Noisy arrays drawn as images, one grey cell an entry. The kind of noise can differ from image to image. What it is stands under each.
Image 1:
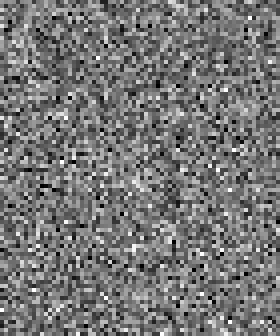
independent entries
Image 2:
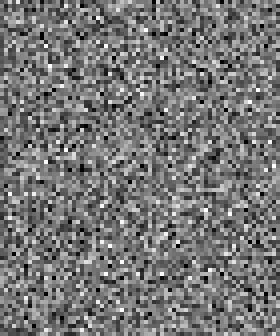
independent entries
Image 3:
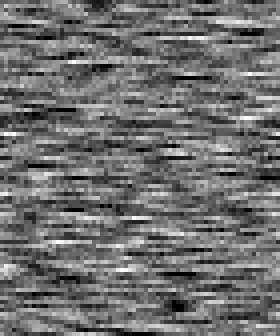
streaked along the rows
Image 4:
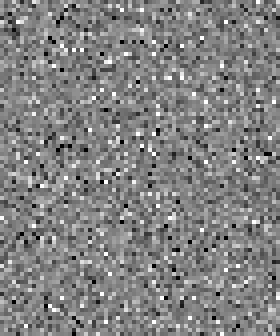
heavy tails
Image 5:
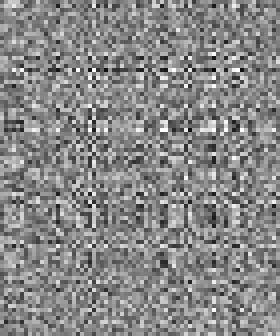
low rank plus noise
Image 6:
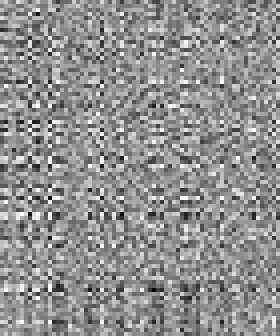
low rank plus noise
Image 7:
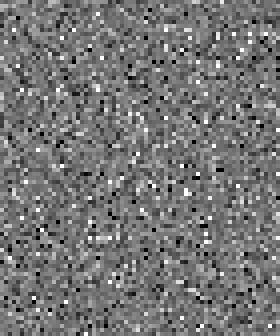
heavy tails
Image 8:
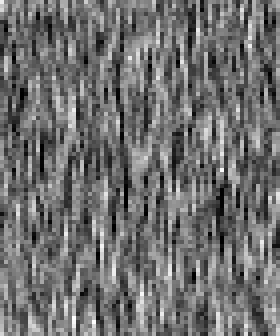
streaked along the columns
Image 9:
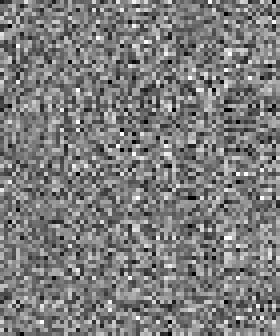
low rank plus noise
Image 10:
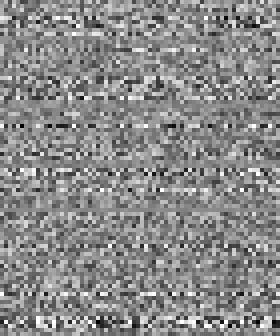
rows of uneven size
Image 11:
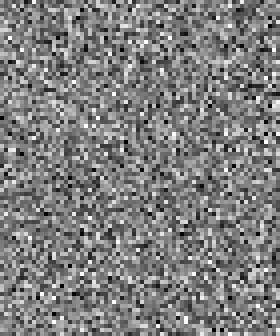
independent entries
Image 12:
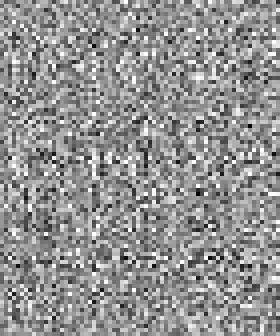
low rank plus noise
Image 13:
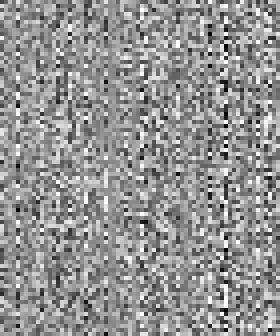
columns of uneven size
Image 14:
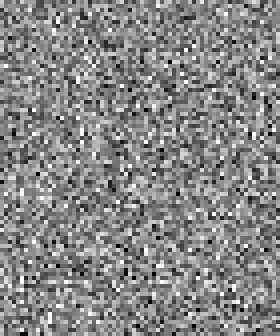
independent entries
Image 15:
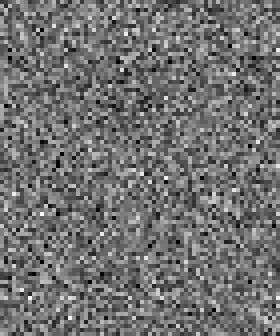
independent entries
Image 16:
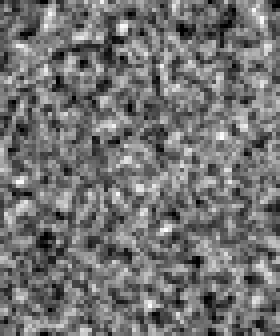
blotchy
